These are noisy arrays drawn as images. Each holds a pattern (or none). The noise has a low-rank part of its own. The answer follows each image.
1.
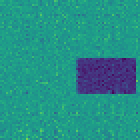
one block
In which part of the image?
middle right
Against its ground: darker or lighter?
darker
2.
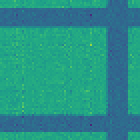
bands of rows crossing bands of columns
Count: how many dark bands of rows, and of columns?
2 and 1
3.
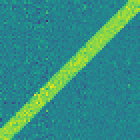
a diagonal band
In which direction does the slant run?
bottom left to top right
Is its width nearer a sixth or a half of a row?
a sixth
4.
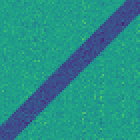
a diagonal band
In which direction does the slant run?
bottom left to top right
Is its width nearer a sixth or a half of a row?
a sixth
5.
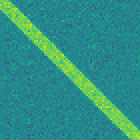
a diagonal band
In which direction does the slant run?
top left to bottom right
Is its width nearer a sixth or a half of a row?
a sixth
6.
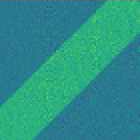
a diagonal band
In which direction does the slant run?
bottom left to top right
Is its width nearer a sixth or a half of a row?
a half
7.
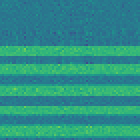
bands of rows
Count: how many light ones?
5
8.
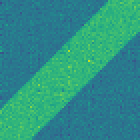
a diagonal band
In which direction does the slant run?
bottom left to top right
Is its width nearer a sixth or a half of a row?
a half
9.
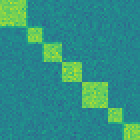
blocks along the diagonal
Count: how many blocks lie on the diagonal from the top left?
7
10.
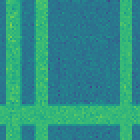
bands of rows crossing bands of columns
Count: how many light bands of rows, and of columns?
1 and 3
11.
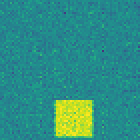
one block
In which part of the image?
bottom middle
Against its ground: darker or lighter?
lighter
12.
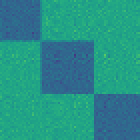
blocks along the diagonal
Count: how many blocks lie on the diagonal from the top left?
3
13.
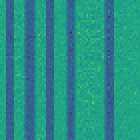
bands of columns
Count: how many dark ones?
5
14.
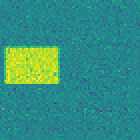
one block
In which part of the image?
middle left
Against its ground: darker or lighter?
lighter
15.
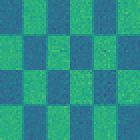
a checkerboard
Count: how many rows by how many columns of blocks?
4 by 6
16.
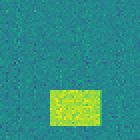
one block
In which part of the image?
bottom middle
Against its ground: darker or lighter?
lighter
